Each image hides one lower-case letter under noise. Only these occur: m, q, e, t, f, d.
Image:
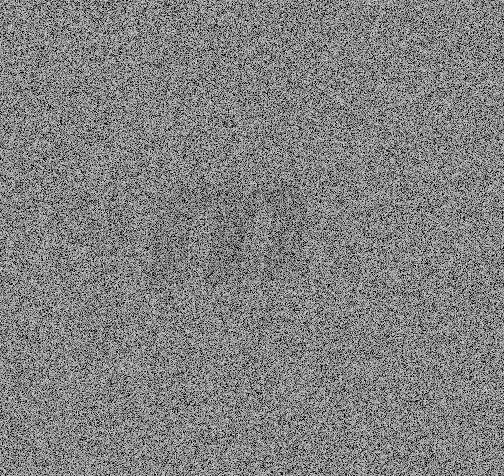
m
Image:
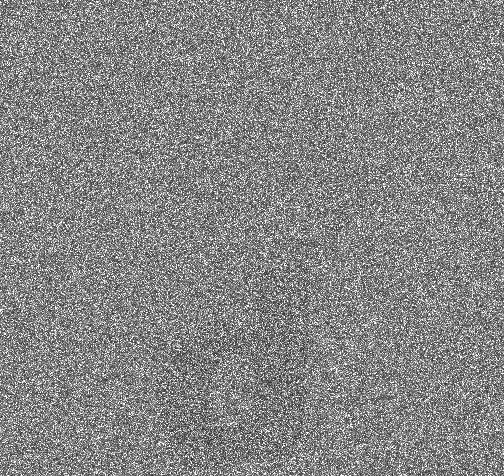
d
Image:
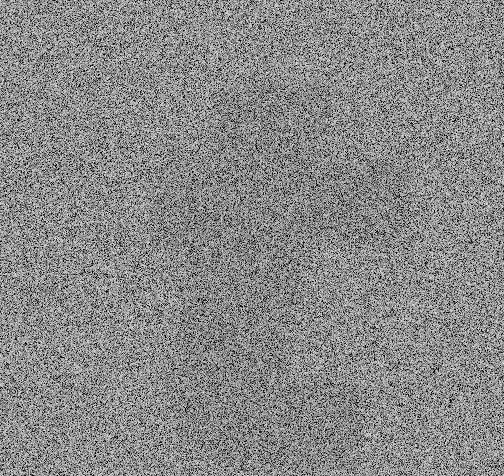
t
